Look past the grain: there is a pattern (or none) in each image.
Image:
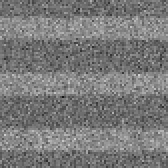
horizontal stripes
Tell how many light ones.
3
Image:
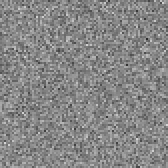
only noise
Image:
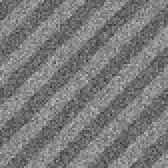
diagonal stripes
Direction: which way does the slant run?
bottom left to top right
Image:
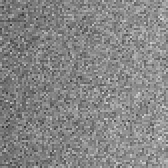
a smooth slope
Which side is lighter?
right
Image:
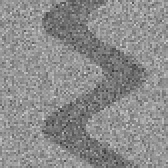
a wavy band
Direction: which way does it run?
top to bottom
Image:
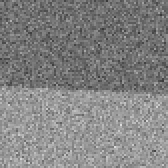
a sharp edge
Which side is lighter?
bottom
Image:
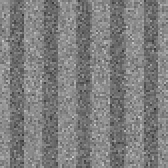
vertical stripes
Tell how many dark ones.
5
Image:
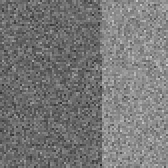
a sharp edge
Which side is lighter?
right
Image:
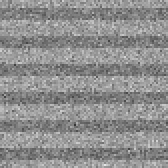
horizontal stripes
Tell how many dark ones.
6
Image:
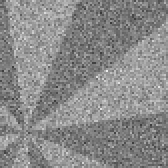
spokes from one point
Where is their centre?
bottom left
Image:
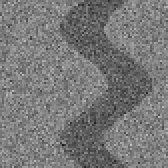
a wavy band
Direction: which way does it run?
top to bottom
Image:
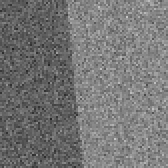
a sharp edge
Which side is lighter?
right
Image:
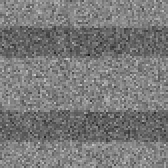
horizontal stripes
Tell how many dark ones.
2
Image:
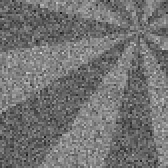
spokes from one point
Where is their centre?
top right
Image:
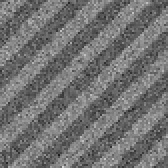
diagonal stripes
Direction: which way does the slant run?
bottom left to top right
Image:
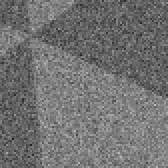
spokes from one point
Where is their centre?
top left
